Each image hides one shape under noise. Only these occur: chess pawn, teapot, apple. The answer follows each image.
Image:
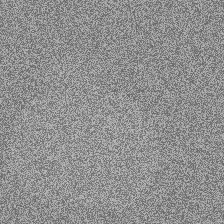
apple
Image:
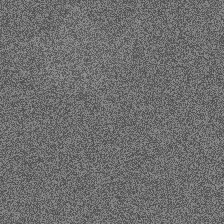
teapot
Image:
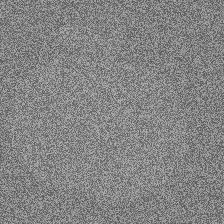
apple
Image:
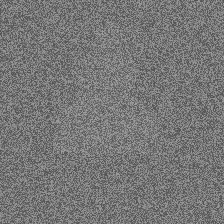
chess pawn
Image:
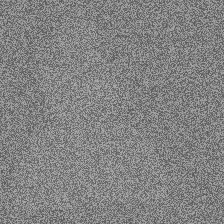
chess pawn
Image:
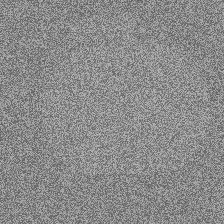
apple
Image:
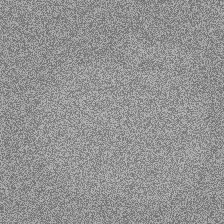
apple
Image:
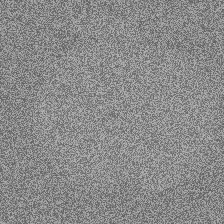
apple
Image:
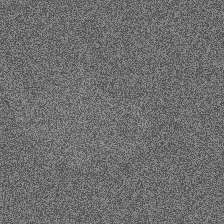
teapot
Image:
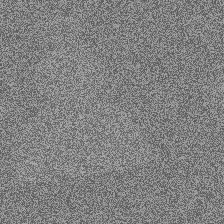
chess pawn
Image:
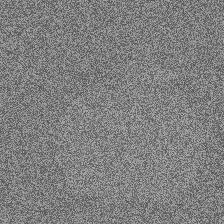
apple
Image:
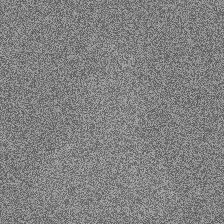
chess pawn
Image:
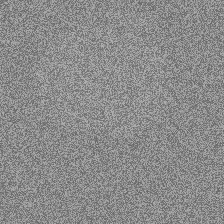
apple
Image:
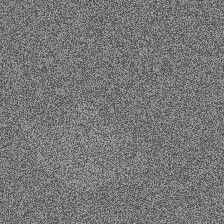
teapot
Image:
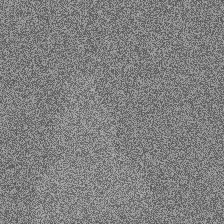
chess pawn
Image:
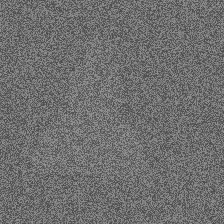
chess pawn
